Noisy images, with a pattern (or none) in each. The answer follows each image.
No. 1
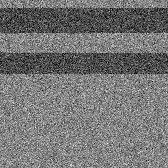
bands of rows
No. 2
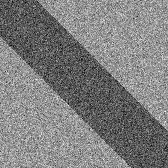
a diagonal band
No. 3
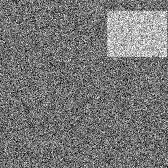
one block
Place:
top right
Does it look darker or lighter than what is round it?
lighter
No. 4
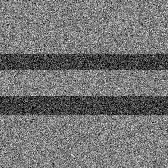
bands of rows
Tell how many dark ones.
2
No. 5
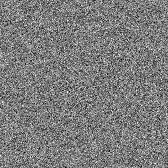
only noise
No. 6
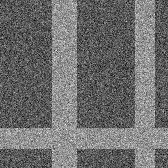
bands of rows crossing bands of columns
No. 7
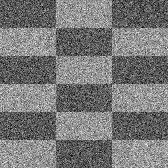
a checkerboard
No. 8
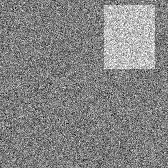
one block
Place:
top right
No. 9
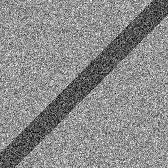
a diagonal band
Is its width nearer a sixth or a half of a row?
a sixth
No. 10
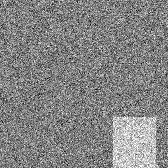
one block
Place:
bottom right
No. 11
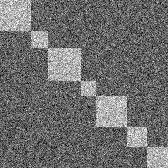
blocks along the diagonal
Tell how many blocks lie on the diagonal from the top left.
7
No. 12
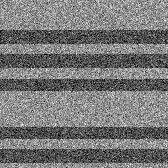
bands of rows
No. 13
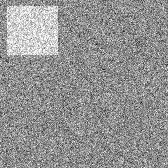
one block
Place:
top left
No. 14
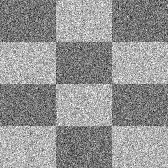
a checkerboard
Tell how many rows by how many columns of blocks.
4 by 3
